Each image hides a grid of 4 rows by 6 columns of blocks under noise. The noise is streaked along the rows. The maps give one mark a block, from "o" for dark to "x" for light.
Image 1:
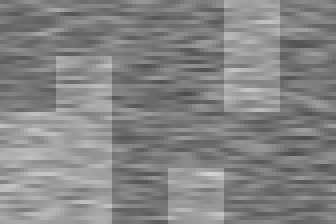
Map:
o o o o x o
o x o o x o
x x o o o o
x x o x o o
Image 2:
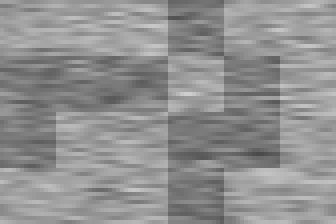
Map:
x x x o x x
o o o x o x
o x x o o x
x x x o x x
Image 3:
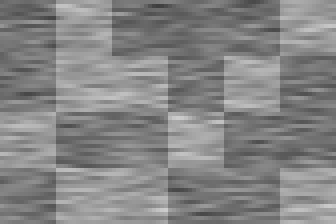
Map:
o x o o o x
o x x o x o
x o o x o o
o x x o o x
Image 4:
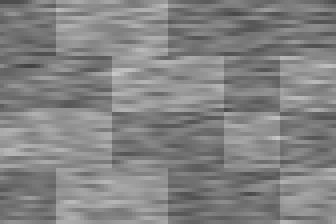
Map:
o x x o o o
o o x x o x
x x o o x o
o x x o o x
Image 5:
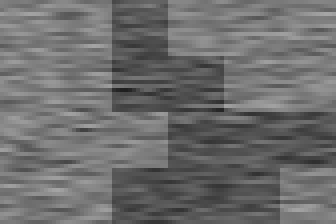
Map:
x x o x x x
x x o o x x
x x x o o o
x x o o o x
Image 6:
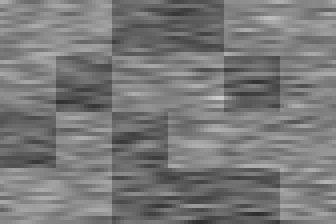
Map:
x x o o x x
x o x x o x
o x o x x x
x x o o o x
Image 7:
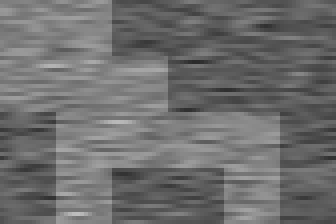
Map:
x x o o o o
x x x o o o
o x x x x o
o x o o x o
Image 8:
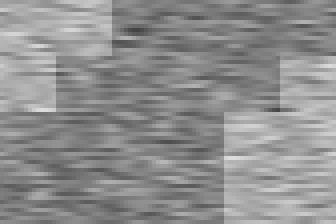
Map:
x x o o o o
x o o o o x
o o o o x x
o o o o x x
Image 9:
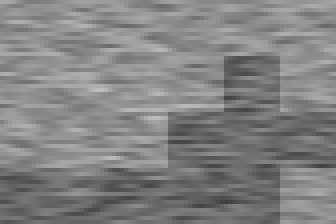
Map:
x x x x x x
x x x x o x
x x x o o o
o o o o o x
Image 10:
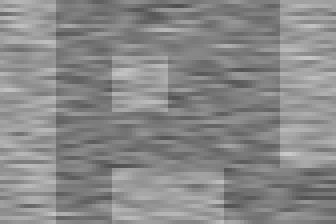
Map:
x o o o o x
x o x o o x
x o o o o x
x o x x o o
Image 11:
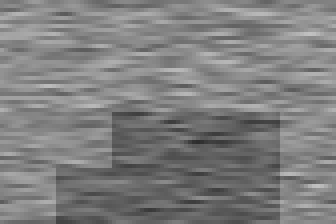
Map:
x x x x x x
x x x x x x
x x o o o x
x o o o o x
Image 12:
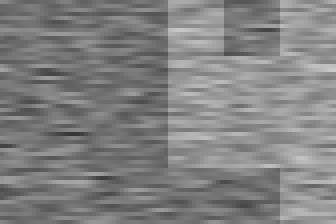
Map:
o o o x o x
o o o x x x
o o o x x x
o o o o o x
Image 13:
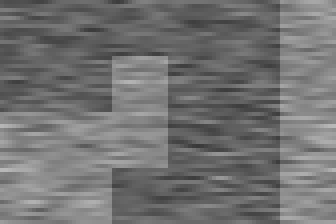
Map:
o o o o o x
o o x o o x
x x x o o x
x x o o o x
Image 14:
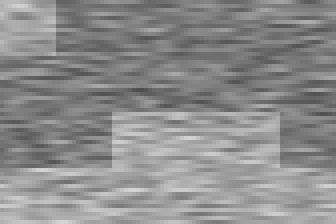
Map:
x o o o o o
o o o o o o
o o x x x o
x x x x x x
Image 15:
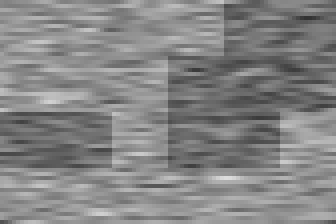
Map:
x x x x o o
x x x o o o
o o x o o x
x x x x x x
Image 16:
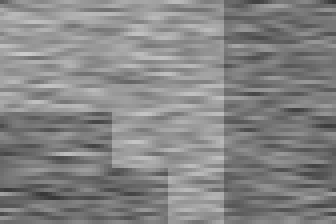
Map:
x x x x o o
x x x x o o
o o x x o o
o o o x o o
